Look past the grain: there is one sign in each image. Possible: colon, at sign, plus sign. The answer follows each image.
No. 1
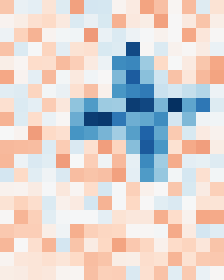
plus sign
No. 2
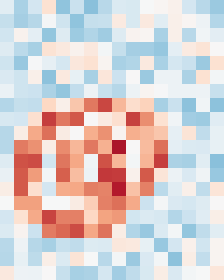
at sign
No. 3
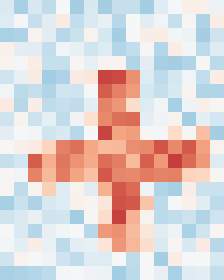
plus sign
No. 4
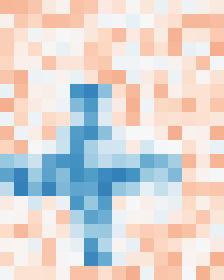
plus sign
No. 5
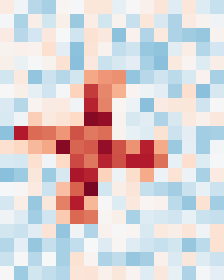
plus sign
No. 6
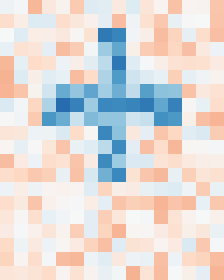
plus sign
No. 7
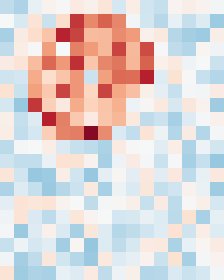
at sign
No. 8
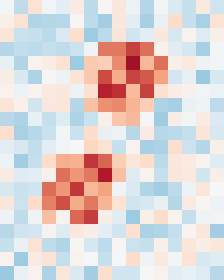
colon
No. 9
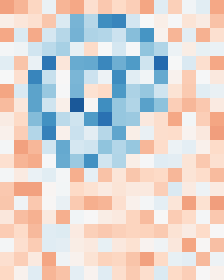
at sign
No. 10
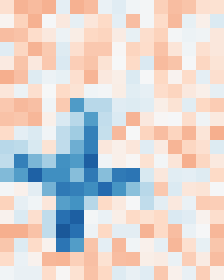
plus sign
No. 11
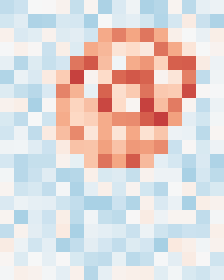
at sign
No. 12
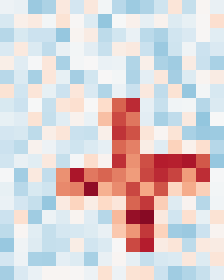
plus sign
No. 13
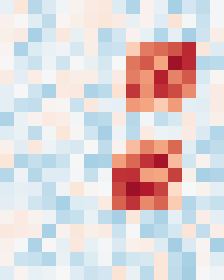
colon
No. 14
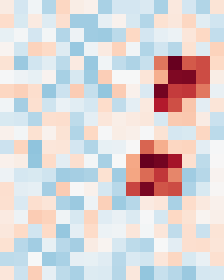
colon
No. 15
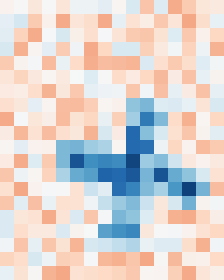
plus sign
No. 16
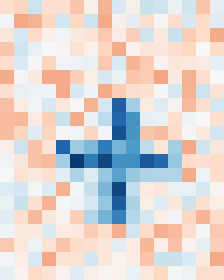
plus sign
